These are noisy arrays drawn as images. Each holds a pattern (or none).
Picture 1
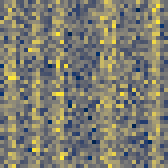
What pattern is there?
bands of columns
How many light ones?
5
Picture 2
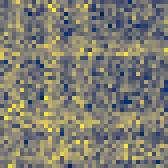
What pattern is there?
bands of rows crossing bands of columns
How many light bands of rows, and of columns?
3 and 3
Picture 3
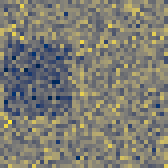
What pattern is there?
one block
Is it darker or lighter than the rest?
darker
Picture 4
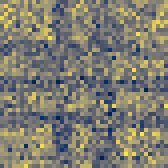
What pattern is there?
bands of rows crossing bands of columns
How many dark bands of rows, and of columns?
3 and 2
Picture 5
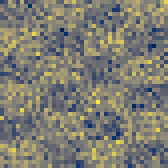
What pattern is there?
a checkerboard
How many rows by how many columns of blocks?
6 by 4
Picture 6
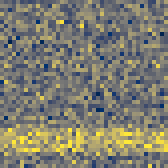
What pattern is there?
one band of rows
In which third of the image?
bottom
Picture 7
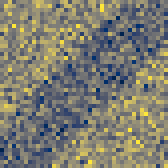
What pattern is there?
a diagonal band
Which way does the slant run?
bottom left to top right
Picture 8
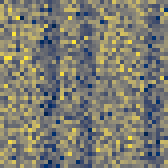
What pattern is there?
bands of columns
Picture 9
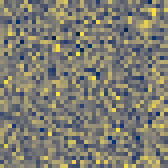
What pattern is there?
only noise
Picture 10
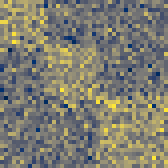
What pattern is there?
blocks along the diagonal
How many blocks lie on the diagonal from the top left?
3
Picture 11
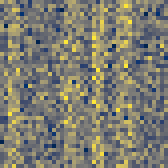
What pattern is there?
bands of columns
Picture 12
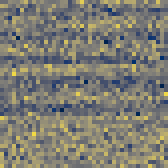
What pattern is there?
bands of rows
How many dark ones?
5
